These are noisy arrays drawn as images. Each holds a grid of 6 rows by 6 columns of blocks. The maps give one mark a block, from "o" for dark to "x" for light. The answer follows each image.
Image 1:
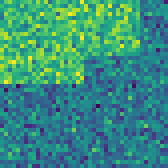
xxxxxo
xxxxxo
xxxooo
oooooo
oooooo
oooooo
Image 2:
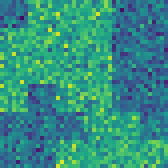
oxxxoo
xxxxoo
xxxxoo
xoxxoo
oooxxo
ooxxxx
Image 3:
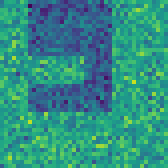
xoooxx
xoooxx
xxxoxx
xoooxx
xxxxxx
xxxxxx
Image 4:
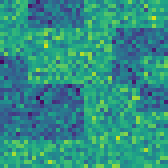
xooxxx
xxxxoo
oxxxox
oooxxo
oooxxx
xxxxxx
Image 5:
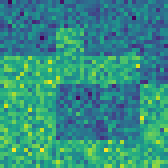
oooooo
ooxooo
xxxxxo
xxooox
xxooox
xxxxxx
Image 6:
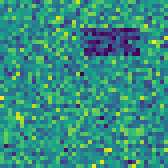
xxxxxx
xxxoox
xxxxxx
xxxxxx
xxxxxx
xxxxxx
